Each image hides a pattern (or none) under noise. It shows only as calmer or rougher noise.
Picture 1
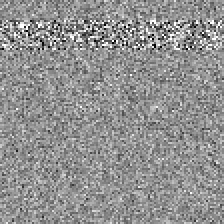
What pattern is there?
one band of rows
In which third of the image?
top
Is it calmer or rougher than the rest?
rougher
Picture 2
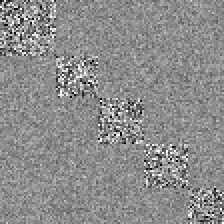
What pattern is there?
blocks along the diagonal
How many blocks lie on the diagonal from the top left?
5
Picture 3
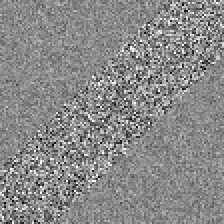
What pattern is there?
a diagonal band
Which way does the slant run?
bottom left to top right
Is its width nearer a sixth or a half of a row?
a half
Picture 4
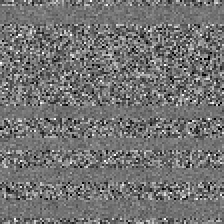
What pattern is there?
bands of rows
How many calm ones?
5
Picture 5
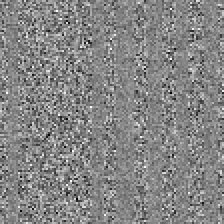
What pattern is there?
bands of columns
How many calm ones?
6
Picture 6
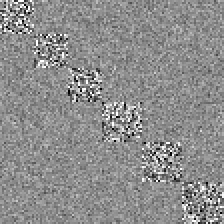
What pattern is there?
blocks along the diagonal
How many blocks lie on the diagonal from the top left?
6
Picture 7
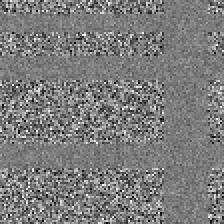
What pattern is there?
bands of rows crossing bands of columns
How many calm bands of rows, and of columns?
3 and 1
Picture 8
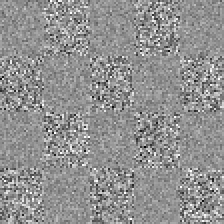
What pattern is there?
a checkerboard
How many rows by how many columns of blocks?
4 by 5
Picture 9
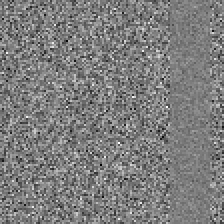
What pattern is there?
one band of columns
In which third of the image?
right
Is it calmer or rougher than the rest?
calmer
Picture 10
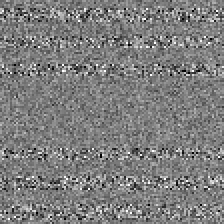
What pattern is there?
bands of rows
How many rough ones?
6
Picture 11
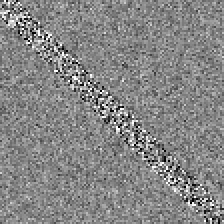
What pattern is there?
a diagonal band
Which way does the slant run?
top left to bottom right
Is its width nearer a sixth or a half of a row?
a sixth
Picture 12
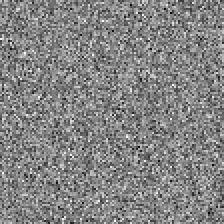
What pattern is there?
only noise
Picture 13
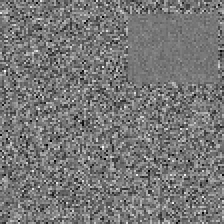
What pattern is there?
one block
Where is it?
top right
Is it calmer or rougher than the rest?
calmer
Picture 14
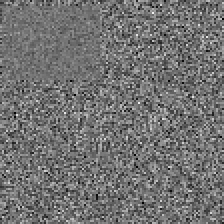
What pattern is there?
one block
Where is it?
top left
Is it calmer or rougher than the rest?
calmer
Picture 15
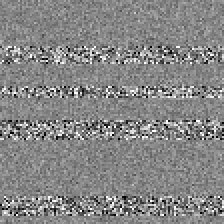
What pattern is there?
bands of rows
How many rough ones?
4
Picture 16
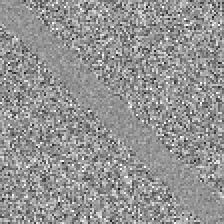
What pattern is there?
a diagonal band
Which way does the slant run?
top left to bottom right
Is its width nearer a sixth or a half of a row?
a sixth
